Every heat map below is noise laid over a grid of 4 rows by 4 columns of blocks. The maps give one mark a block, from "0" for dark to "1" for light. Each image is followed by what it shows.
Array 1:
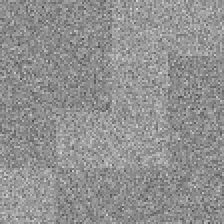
0011
0010
0110
1000
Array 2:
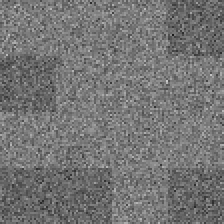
1110
0111
1111
0010
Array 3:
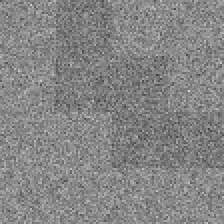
1011
1001
1100
1111
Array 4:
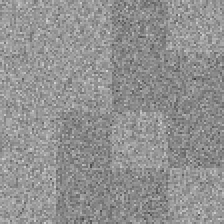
1101
1100
1010
1001
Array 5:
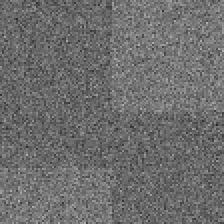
0011
0011
0000
1100
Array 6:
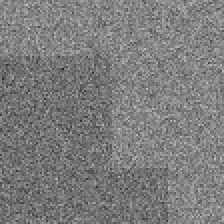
1111
0011
0011
0001
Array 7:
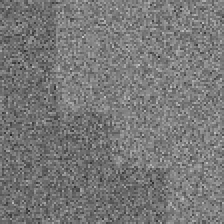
0111
0111
0011
0001
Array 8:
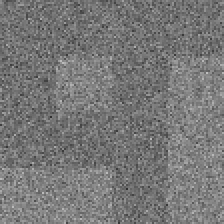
0000
0101
0001
1101
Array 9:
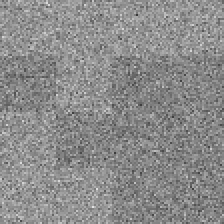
1111
0100
1000
1100
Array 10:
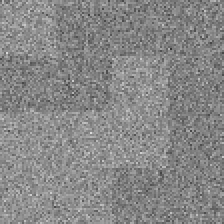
1000
0010
1110
1100
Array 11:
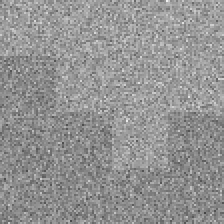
1111
0111
0010
0000
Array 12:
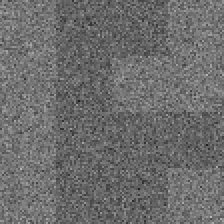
1001
1011
1000
1001
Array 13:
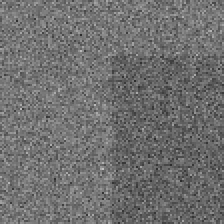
1111
1100
1100
1100
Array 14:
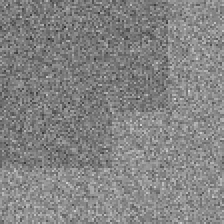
0001
0001
0011
1111
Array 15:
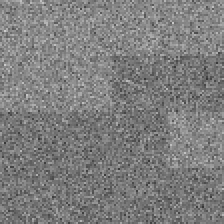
1111
1100
0001
0000
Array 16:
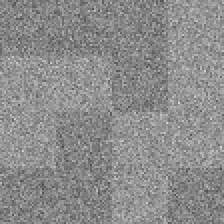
0001
1101
1011
0010
